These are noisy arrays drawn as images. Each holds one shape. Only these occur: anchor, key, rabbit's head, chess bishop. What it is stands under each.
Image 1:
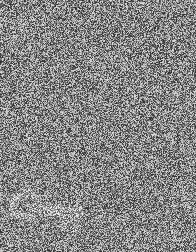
key
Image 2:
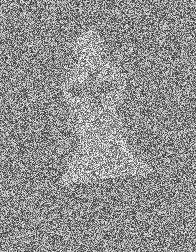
chess bishop
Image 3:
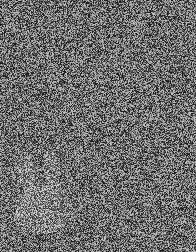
rabbit's head
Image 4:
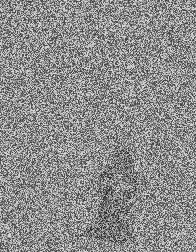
chess bishop
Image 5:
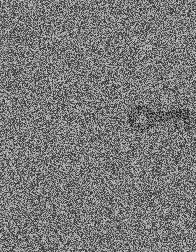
key
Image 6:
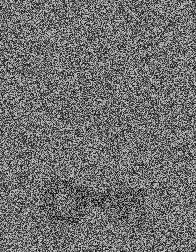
key
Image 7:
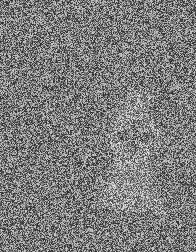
chess bishop
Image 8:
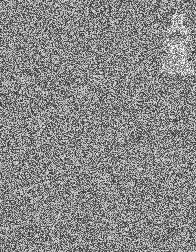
chess bishop
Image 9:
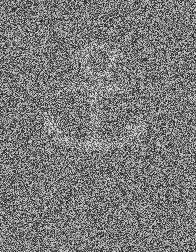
anchor
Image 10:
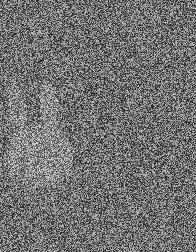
rabbit's head
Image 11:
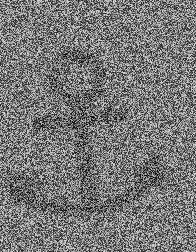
anchor
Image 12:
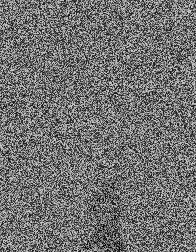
chess bishop
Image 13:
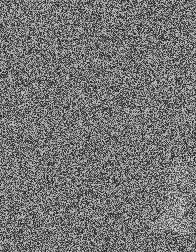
chess bishop
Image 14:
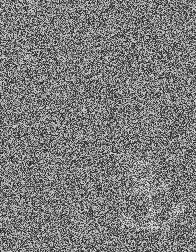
anchor
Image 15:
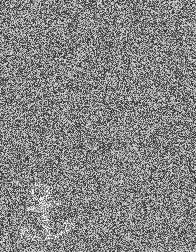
anchor
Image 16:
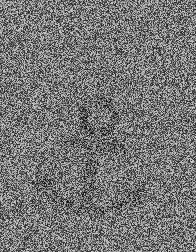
anchor
